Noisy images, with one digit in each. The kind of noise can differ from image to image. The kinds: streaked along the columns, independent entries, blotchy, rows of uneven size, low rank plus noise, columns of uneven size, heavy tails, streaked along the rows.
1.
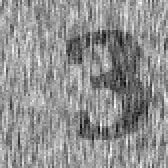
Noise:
streaked along the columns
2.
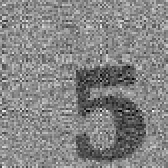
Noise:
low rank plus noise
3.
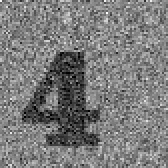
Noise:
low rank plus noise
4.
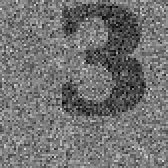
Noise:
independent entries
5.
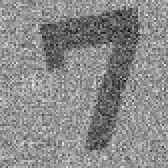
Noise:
low rank plus noise
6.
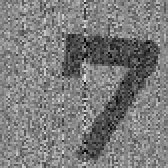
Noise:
columns of uneven size
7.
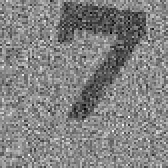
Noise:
low rank plus noise
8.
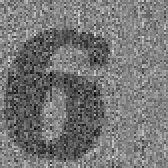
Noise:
columns of uneven size
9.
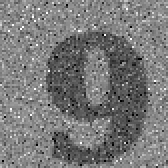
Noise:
heavy tails
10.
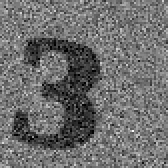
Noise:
independent entries
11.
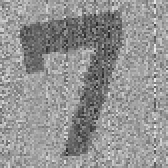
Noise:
columns of uneven size
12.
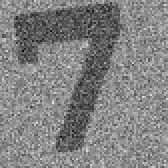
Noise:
independent entries
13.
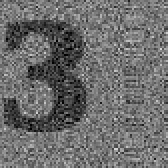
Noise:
low rank plus noise
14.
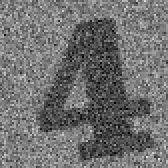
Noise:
independent entries
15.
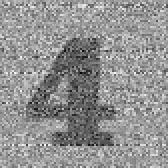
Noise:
rows of uneven size
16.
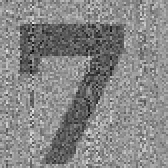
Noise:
columns of uneven size
